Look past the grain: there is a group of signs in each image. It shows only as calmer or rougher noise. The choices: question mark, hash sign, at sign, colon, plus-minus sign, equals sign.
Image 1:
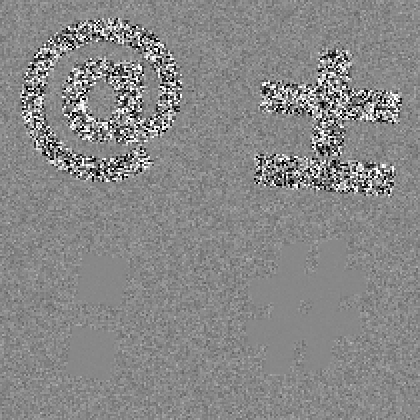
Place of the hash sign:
bottom right
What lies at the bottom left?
colon
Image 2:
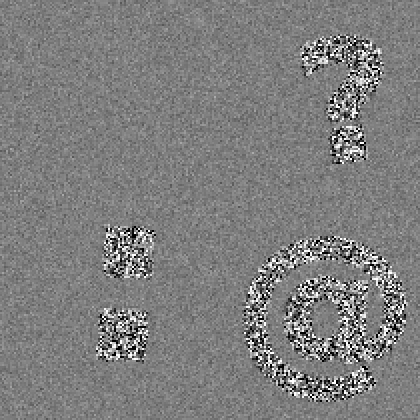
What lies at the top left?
nothing
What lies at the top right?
question mark
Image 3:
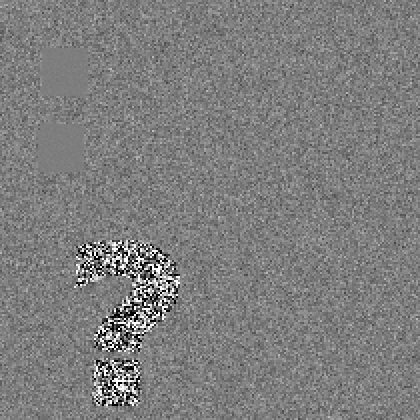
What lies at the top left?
colon
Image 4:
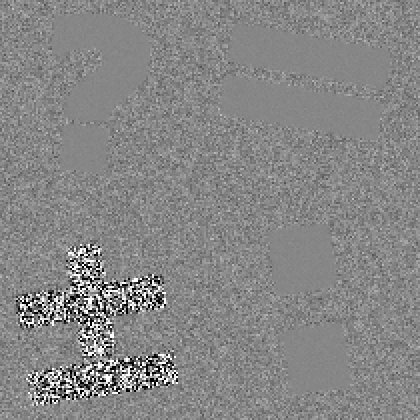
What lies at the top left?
question mark
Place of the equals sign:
top right
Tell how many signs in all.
4
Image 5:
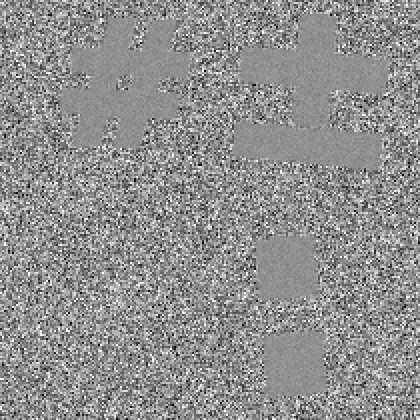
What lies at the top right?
plus-minus sign
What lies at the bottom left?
nothing
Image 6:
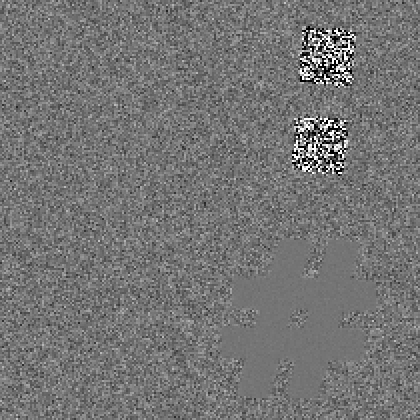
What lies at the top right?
colon
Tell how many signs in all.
2
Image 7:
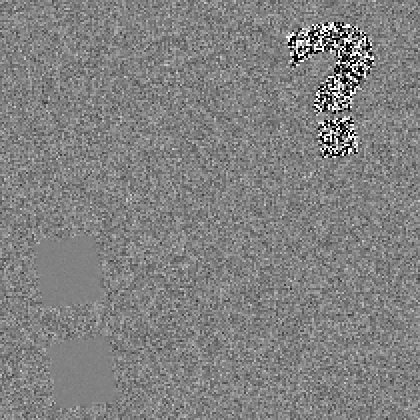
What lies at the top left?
nothing
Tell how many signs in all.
2
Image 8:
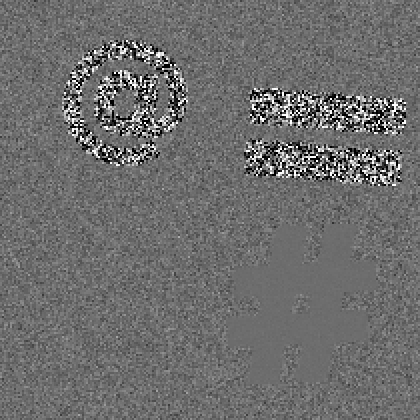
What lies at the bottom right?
hash sign
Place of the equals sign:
top right
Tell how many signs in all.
3
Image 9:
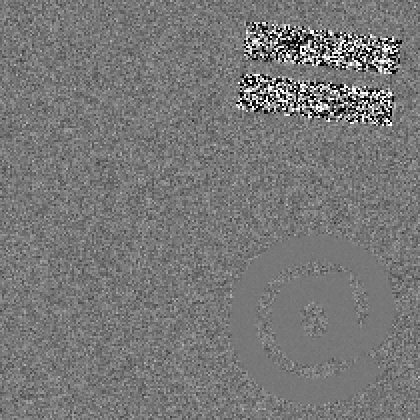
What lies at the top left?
nothing
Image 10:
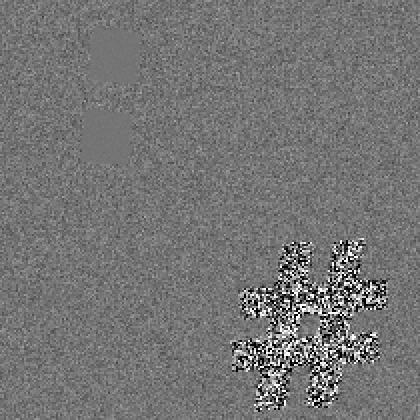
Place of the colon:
top left
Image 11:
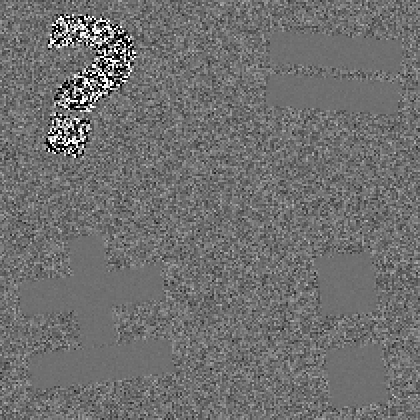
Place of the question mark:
top left
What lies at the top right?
equals sign
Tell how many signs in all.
4
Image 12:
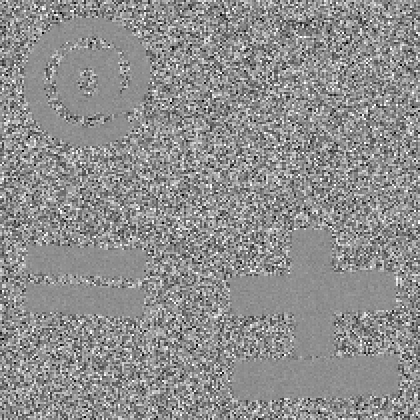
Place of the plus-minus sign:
bottom right
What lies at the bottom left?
equals sign
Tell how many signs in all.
3
